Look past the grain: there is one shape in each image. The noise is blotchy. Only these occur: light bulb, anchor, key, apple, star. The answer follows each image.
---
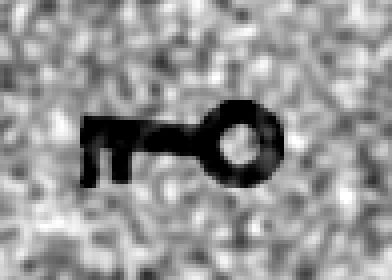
dark key
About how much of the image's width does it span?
half
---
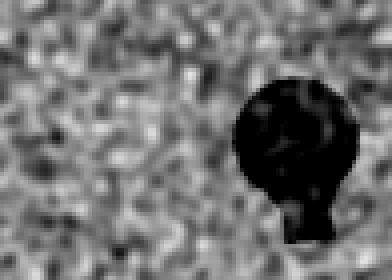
dark light bulb
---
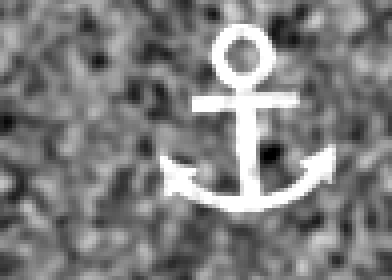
light anchor
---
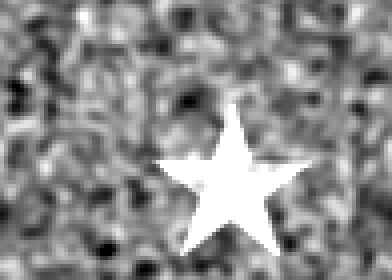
light star
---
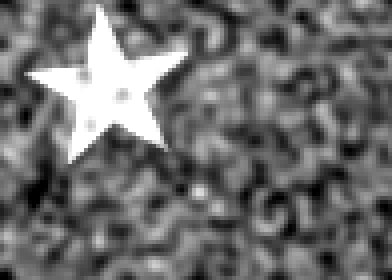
light star
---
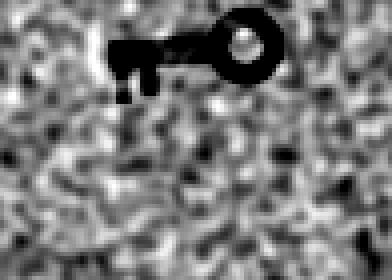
dark key, top middle
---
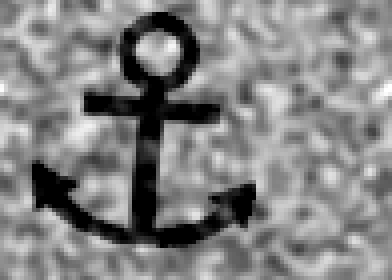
dark anchor
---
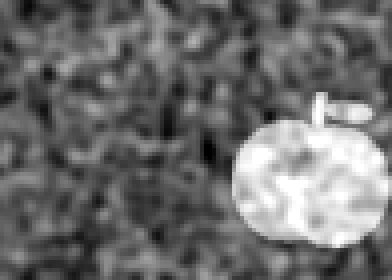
light apple
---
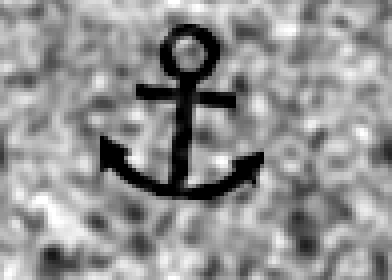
dark anchor
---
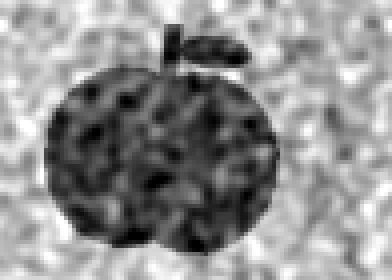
dark apple
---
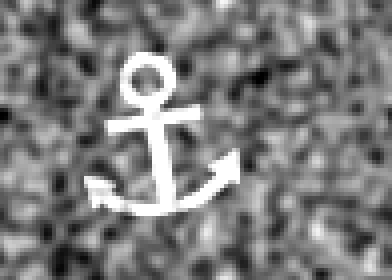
light anchor
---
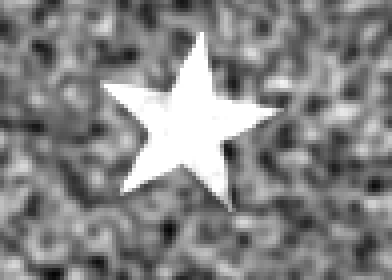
light star
